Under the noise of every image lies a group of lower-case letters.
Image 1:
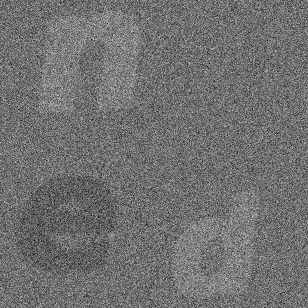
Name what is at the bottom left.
e
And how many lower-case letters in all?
3
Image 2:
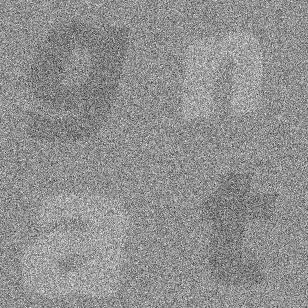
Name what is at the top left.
g
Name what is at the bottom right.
t
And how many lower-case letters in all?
4
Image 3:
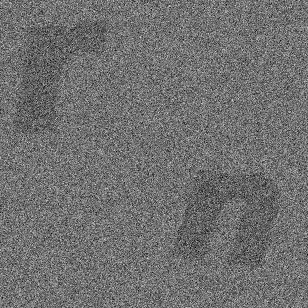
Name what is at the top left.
r
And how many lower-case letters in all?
2
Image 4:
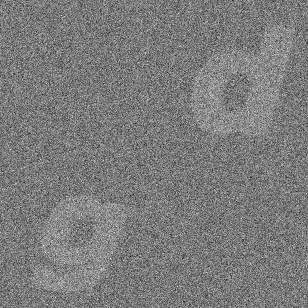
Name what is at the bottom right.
nothing
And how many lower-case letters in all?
2
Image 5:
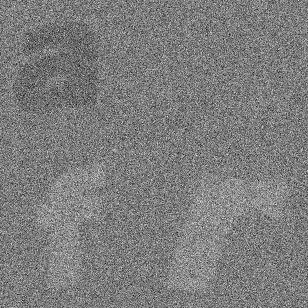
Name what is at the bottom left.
f
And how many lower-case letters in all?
3
